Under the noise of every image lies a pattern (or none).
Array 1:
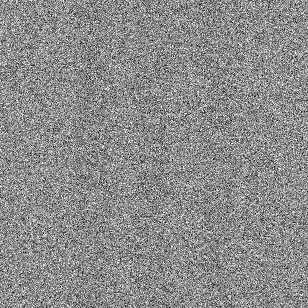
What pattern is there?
bands of columns
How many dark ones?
3
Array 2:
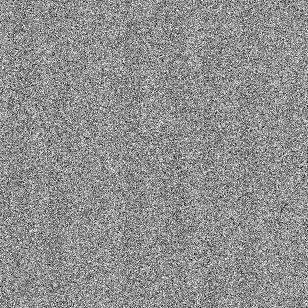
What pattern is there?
bands of columns
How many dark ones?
6
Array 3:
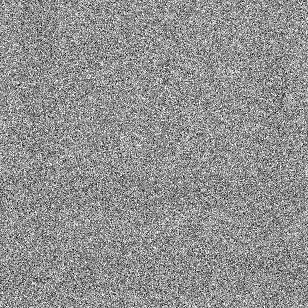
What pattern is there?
bands of rows crossing bands of columns
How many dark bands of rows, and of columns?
2 and 2
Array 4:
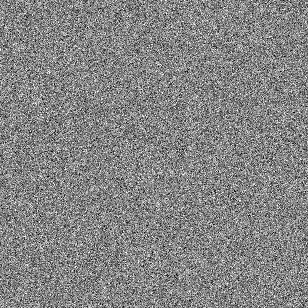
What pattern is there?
only noise
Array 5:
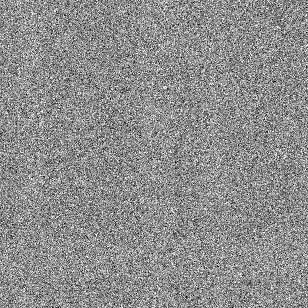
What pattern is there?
bands of rows crossing bands of columns
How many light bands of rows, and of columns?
1 and 3
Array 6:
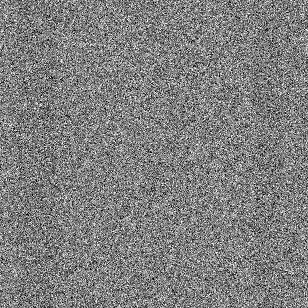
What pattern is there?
bands of columns
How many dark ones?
2
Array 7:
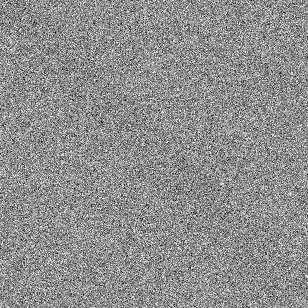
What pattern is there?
a diagonal band
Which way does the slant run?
top left to bottom right
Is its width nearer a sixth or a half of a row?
a sixth
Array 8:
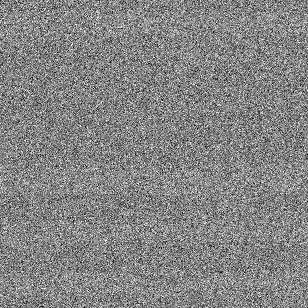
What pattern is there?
bands of rows
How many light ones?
4
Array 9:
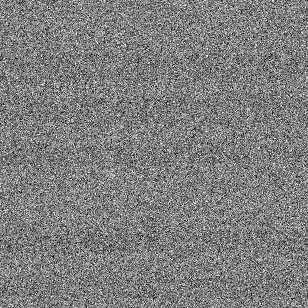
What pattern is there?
bands of rows
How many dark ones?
5
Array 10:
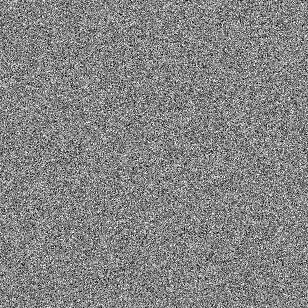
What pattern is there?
only noise
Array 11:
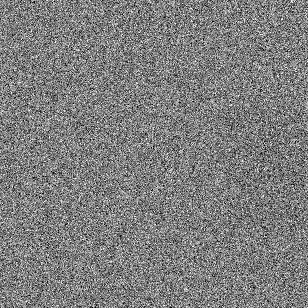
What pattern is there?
one block
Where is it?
middle right
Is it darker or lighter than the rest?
darker
